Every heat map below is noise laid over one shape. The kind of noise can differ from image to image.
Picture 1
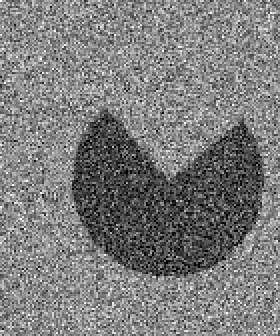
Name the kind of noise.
low rank plus noise
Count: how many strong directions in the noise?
three or four
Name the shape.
disc with a wedge cut out
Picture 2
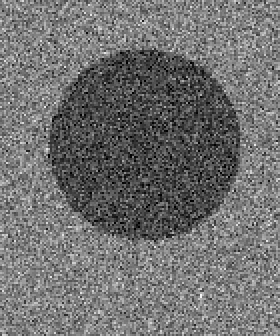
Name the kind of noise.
independent entries
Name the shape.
disc
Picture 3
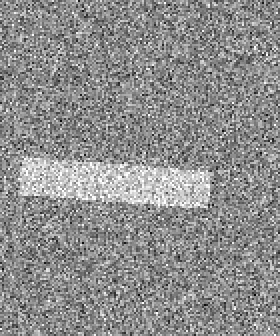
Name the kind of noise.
independent entries
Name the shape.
bar
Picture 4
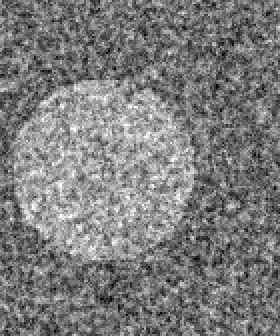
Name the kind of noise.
blotchy
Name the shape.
disc
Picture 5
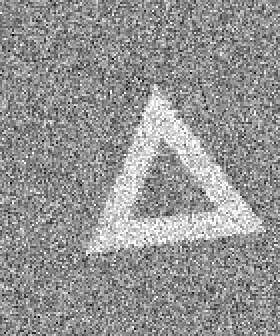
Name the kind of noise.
independent entries
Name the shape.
triangle frame
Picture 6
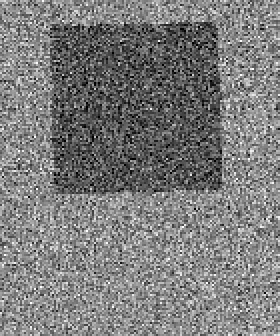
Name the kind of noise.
low rank plus noise
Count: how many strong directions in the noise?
five to eight
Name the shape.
square
